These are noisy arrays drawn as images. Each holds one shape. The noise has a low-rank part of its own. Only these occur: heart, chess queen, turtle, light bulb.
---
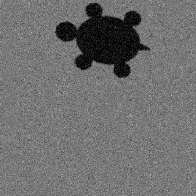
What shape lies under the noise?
turtle
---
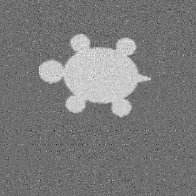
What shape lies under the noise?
turtle
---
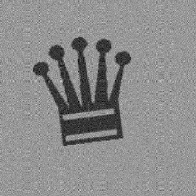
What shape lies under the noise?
chess queen
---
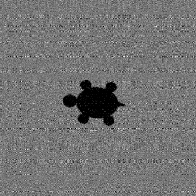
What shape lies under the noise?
turtle
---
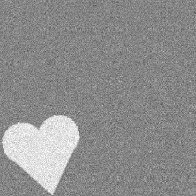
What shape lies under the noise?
heart
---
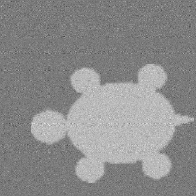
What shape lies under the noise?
turtle
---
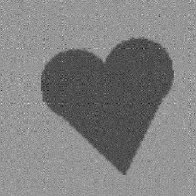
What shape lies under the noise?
heart
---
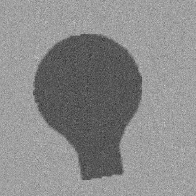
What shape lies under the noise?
light bulb
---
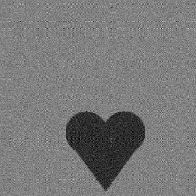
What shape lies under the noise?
heart
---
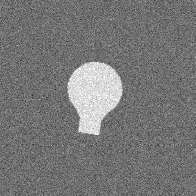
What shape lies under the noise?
light bulb
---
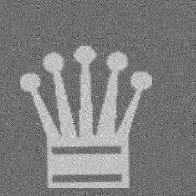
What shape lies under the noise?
chess queen
